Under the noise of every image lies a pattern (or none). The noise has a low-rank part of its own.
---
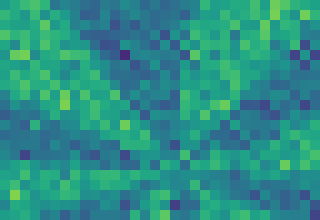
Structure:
spokes from one point
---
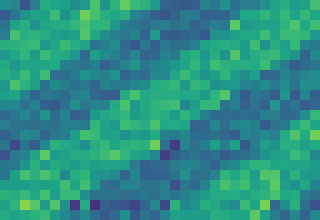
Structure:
diagonal stripes
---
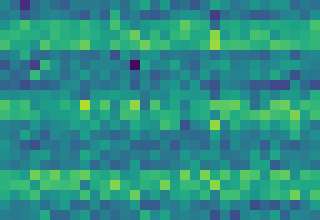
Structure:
horizontal stripes
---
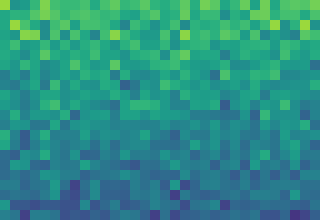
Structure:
a smooth slope
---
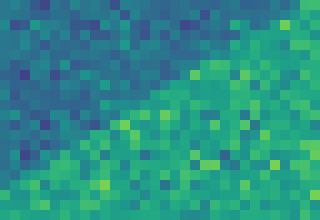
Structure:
a sharp edge
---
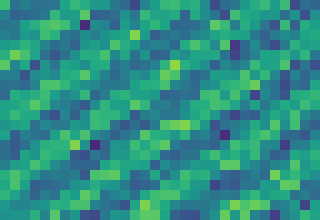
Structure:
diagonal stripes
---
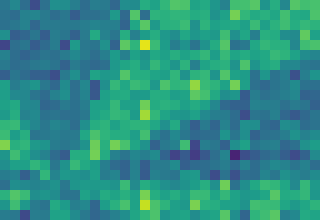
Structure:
spokes from one point
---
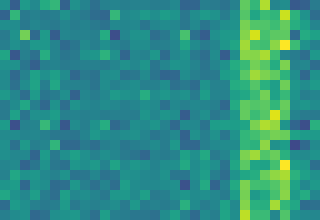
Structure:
one vertical stripe
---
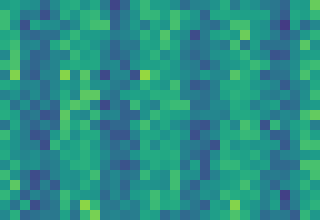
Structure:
vertical stripes
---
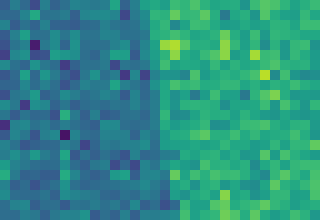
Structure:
a sharp edge
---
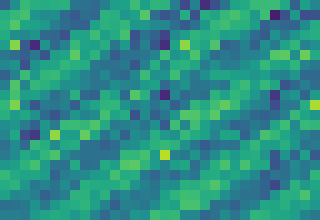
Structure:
diagonal stripes
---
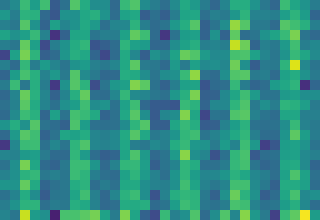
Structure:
vertical stripes
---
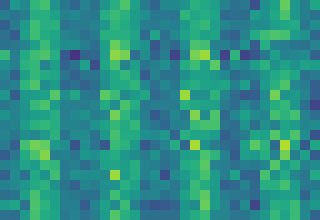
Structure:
vertical stripes
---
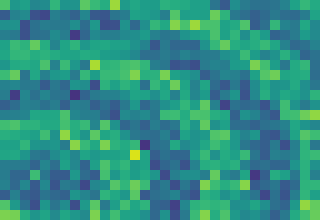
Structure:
rings round one point
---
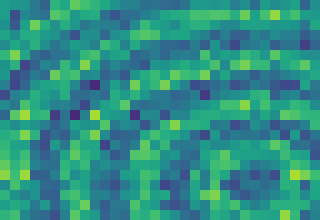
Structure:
rings round one point
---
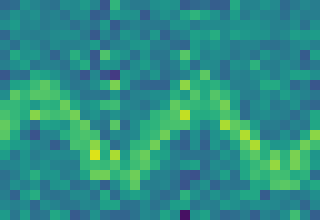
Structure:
a wavy band
